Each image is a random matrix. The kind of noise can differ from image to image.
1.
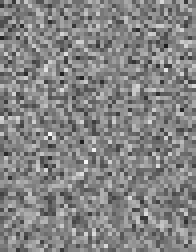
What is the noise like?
low rank plus noise
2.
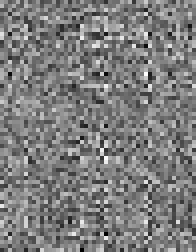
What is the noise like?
low rank plus noise
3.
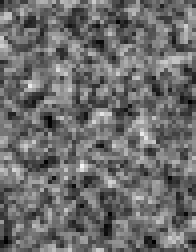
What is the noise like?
blotchy
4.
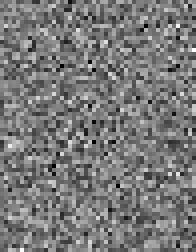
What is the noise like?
low rank plus noise
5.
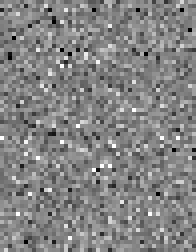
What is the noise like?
heavy tails
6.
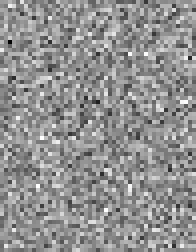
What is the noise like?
independent entries
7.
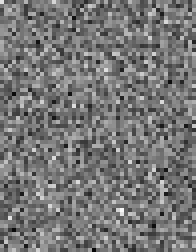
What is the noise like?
independent entries
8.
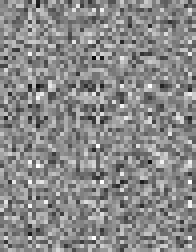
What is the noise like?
low rank plus noise
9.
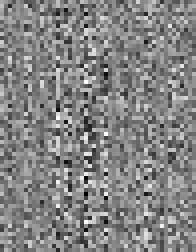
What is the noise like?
columns of uneven size
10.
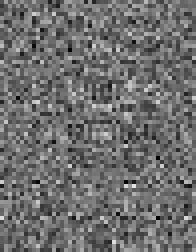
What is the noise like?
low rank plus noise
